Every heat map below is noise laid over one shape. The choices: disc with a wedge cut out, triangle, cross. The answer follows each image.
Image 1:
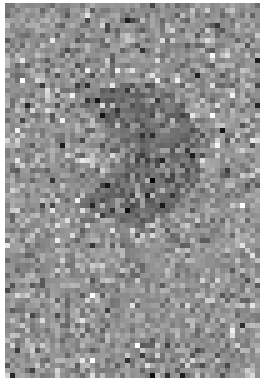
disc with a wedge cut out
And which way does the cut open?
left
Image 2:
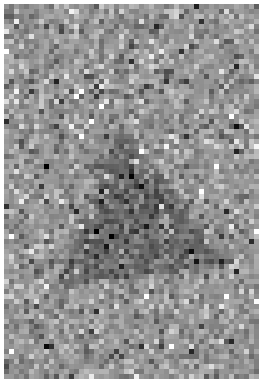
triangle
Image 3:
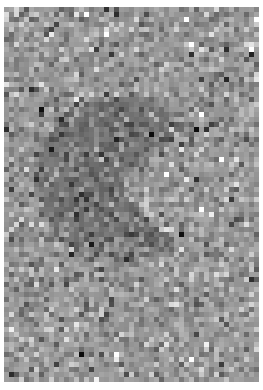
disc with a wedge cut out
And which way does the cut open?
right
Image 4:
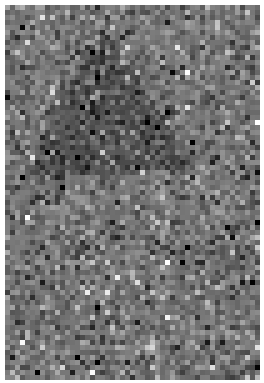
triangle
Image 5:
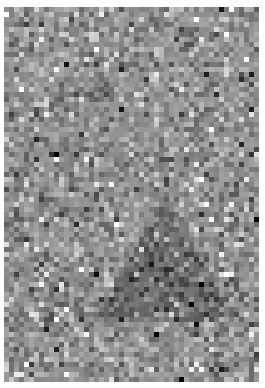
triangle
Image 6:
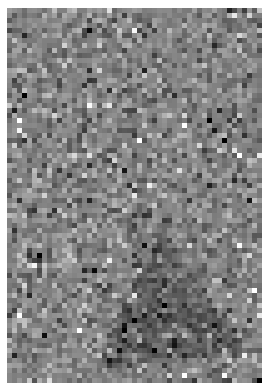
triangle
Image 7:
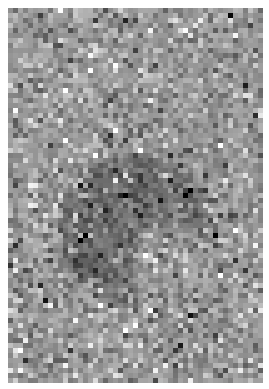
disc with a wedge cut out
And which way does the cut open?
down and right
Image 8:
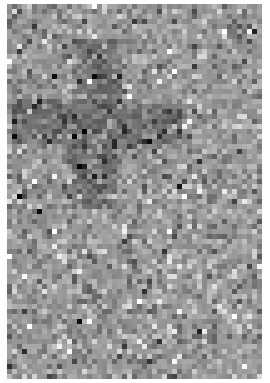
cross
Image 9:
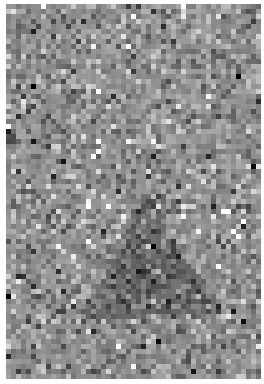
triangle
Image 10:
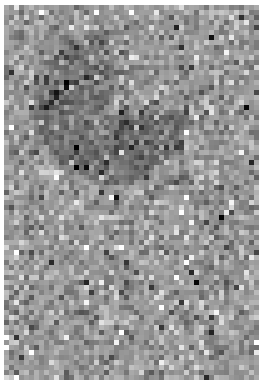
disc with a wedge cut out
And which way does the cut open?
up and right
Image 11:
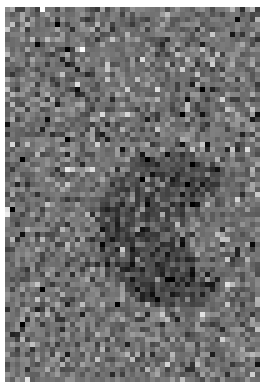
disc with a wedge cut out
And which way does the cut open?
right
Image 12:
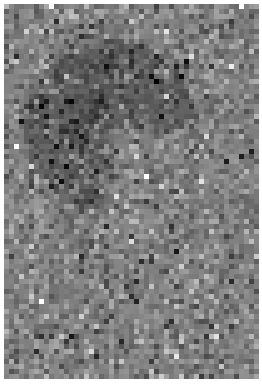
disc with a wedge cut out
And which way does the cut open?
down and right
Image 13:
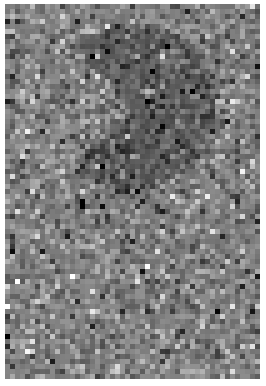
disc with a wedge cut out
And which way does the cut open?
left
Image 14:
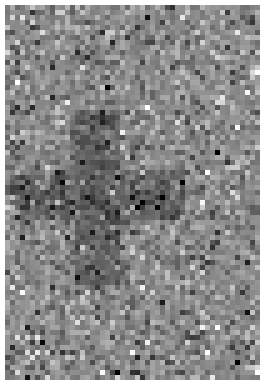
cross
